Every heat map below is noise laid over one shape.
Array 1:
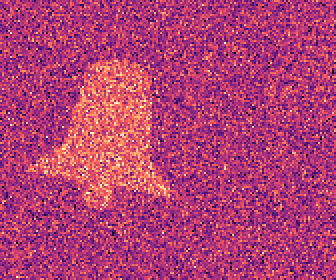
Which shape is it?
bell
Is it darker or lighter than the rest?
lighter
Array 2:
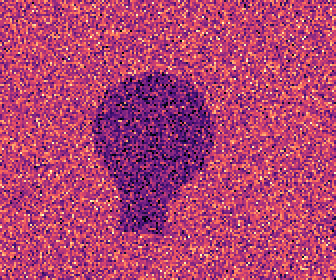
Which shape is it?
light bulb
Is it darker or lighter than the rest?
darker
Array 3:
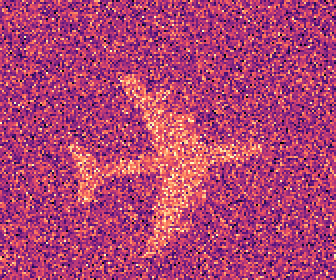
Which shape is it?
airplane
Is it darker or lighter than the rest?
lighter
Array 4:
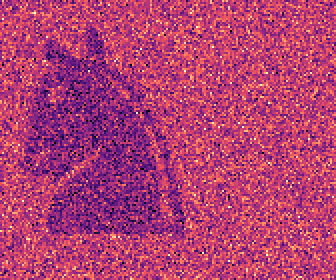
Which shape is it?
chess knight
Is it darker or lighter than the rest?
darker
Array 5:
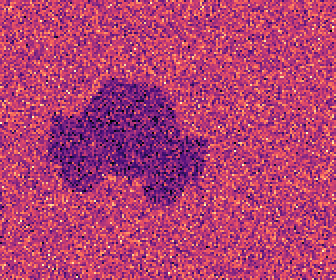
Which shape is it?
car
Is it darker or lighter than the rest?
darker
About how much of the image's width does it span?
half
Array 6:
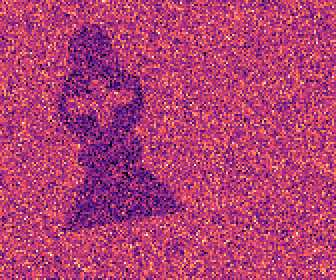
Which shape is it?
chess bishop
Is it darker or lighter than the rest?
darker
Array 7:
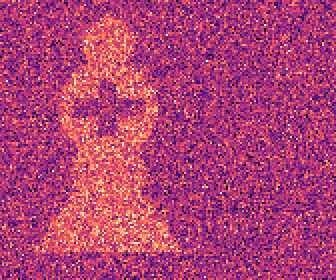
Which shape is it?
chess bishop
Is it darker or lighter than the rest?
lighter
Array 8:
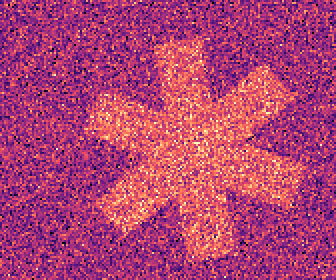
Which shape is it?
asterisk
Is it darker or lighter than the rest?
lighter
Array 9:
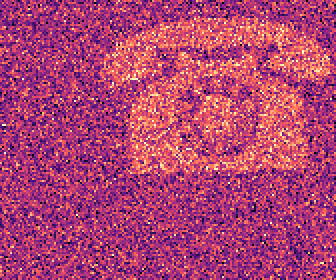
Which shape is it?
telephone
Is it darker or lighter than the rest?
lighter
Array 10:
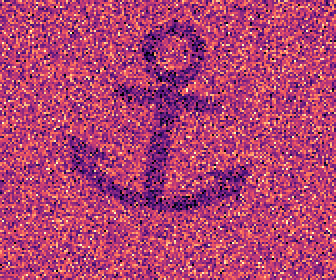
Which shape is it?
anchor
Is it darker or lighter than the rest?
darker
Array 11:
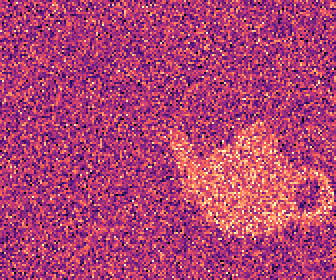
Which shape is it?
teapot
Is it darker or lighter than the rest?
lighter
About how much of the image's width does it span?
half
